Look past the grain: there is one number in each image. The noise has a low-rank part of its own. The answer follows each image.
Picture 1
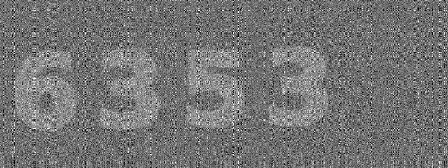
6353
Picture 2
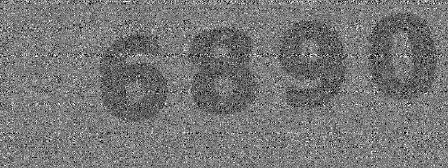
6890
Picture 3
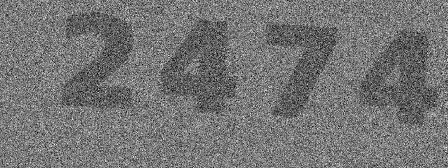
2474
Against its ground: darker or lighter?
darker
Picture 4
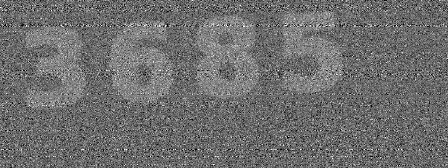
3685
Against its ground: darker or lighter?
lighter
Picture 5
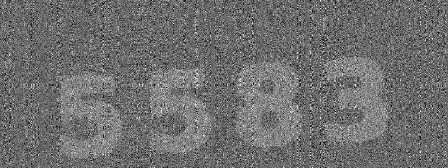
5583
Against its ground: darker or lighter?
lighter
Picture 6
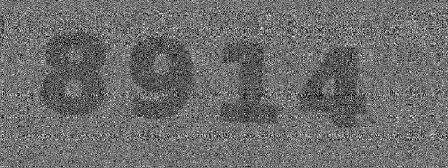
8914
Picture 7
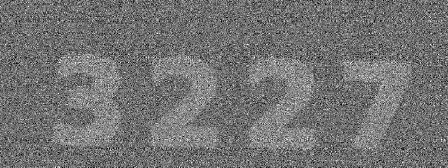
3227
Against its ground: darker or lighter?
lighter
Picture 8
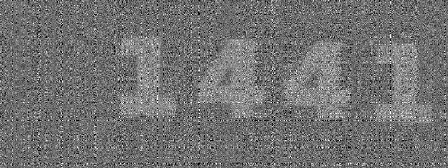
1441
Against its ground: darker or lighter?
lighter
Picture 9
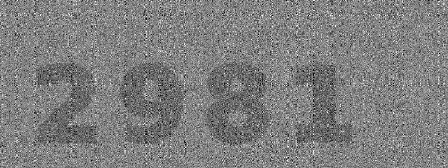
2981
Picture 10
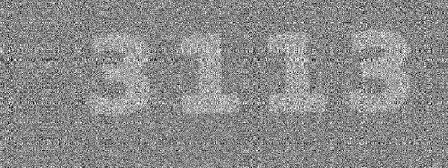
3113
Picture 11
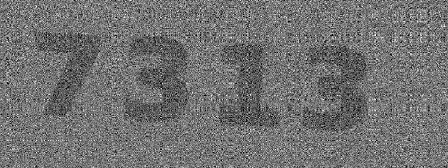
7313
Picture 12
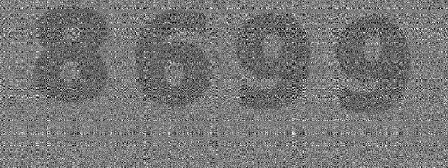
8699
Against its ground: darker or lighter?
darker
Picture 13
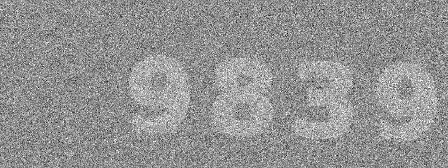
9839
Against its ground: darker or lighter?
lighter
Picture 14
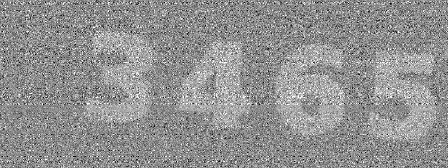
3465
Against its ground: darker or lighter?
lighter
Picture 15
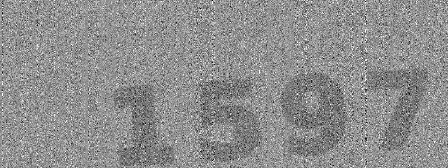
1597
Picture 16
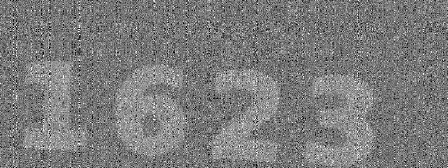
1623
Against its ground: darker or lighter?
lighter
